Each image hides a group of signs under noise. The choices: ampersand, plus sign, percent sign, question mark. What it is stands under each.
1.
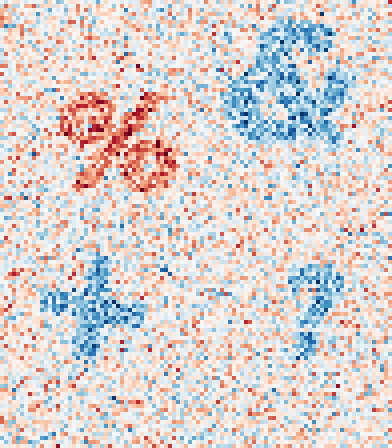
top left: red percent sign; top right: blue ampersand; bottom left: blue plus sign; bottom right: blue question mark
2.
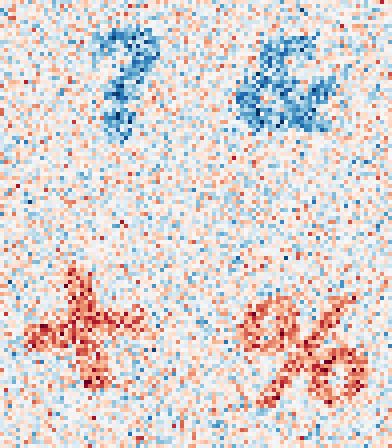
top left: blue question mark; top right: blue ampersand; bottom left: red plus sign; bottom right: red percent sign
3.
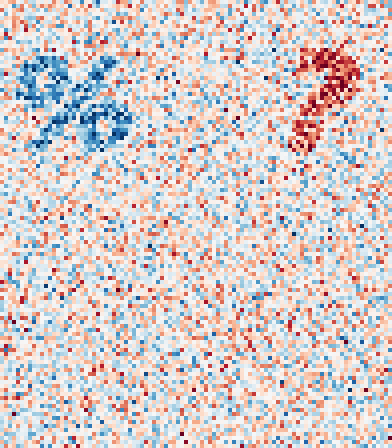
top left: blue percent sign; top right: red question mark
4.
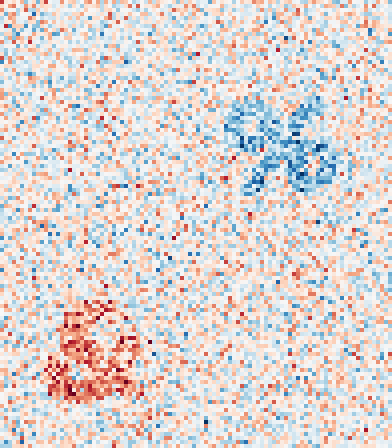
top right: blue percent sign; bottom left: red ampersand
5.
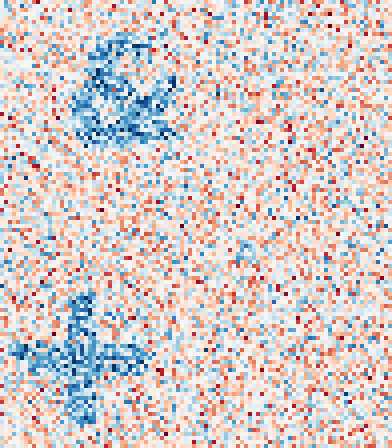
top left: blue ampersand; bottom left: blue plus sign
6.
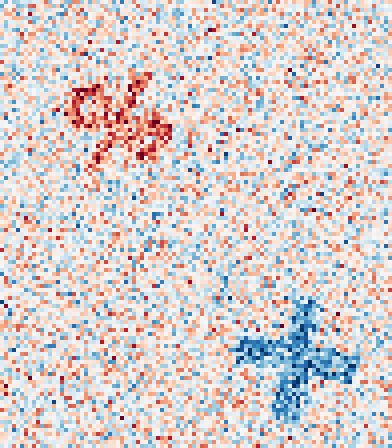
top left: red percent sign; bottom right: blue plus sign
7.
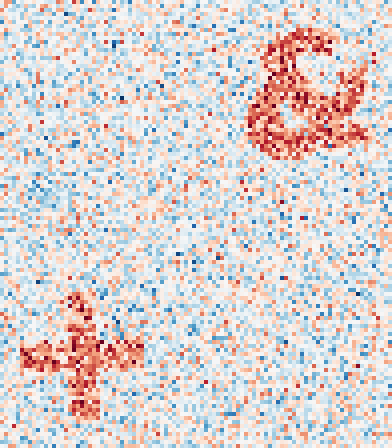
top right: red ampersand; bottom left: red plus sign
